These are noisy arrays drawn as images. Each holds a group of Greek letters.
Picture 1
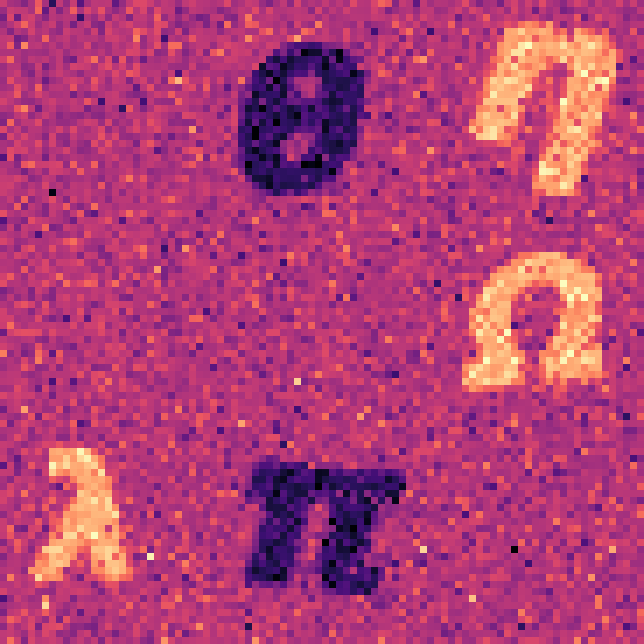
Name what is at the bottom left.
lambda
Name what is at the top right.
eta
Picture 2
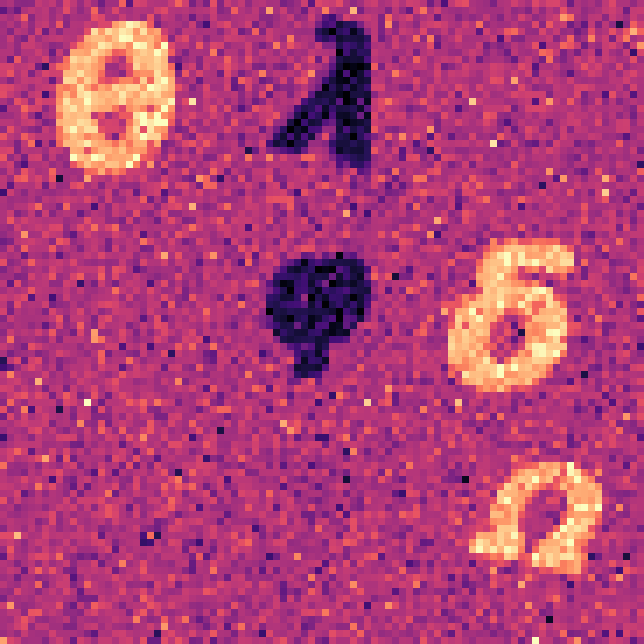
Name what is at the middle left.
nothing
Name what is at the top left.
theta
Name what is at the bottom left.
nothing
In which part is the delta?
middle right
